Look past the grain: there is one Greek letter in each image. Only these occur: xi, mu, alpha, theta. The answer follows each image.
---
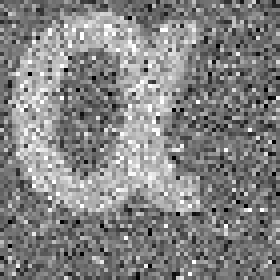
alpha
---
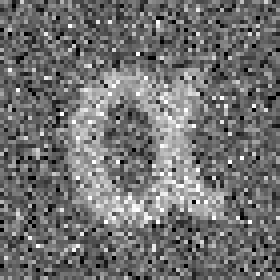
alpha
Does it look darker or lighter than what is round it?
lighter
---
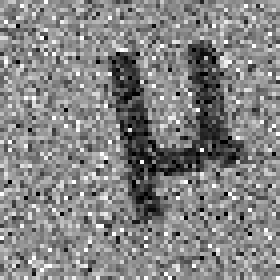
mu
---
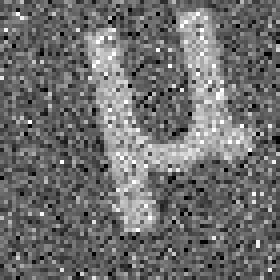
mu
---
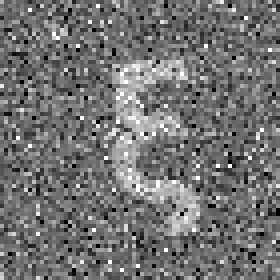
xi
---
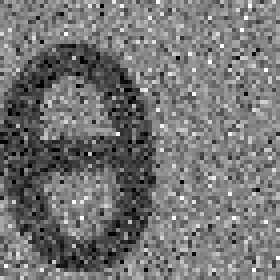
theta
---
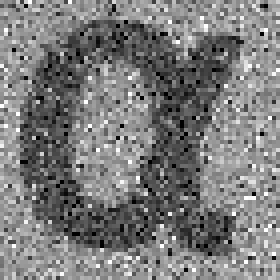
alpha
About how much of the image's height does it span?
nearly all
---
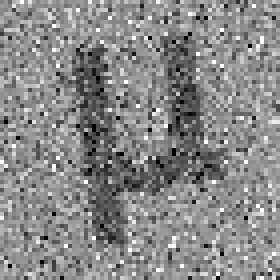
mu
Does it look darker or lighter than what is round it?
darker
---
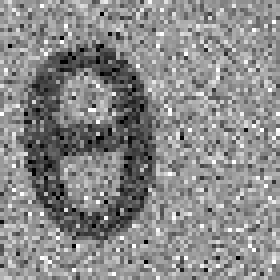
theta
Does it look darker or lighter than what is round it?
darker
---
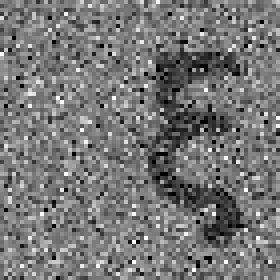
xi
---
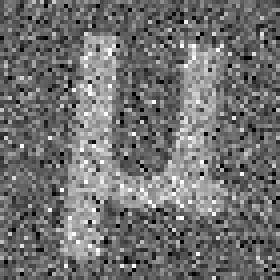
mu
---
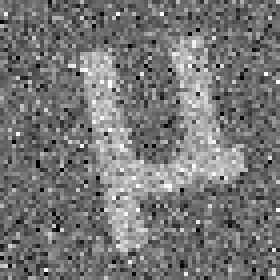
mu
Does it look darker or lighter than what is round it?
lighter
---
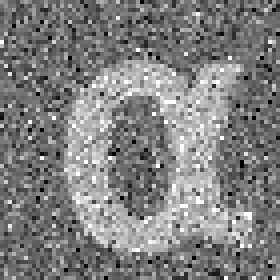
alpha
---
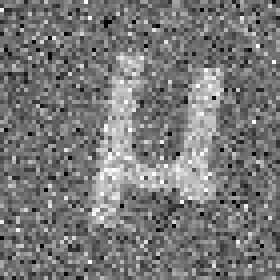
mu
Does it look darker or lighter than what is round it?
lighter
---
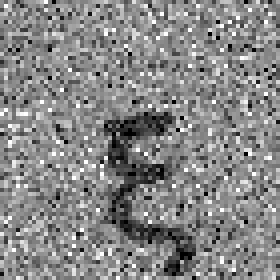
xi
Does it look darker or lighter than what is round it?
darker
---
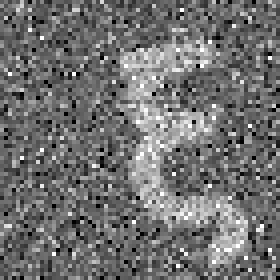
xi
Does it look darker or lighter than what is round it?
lighter
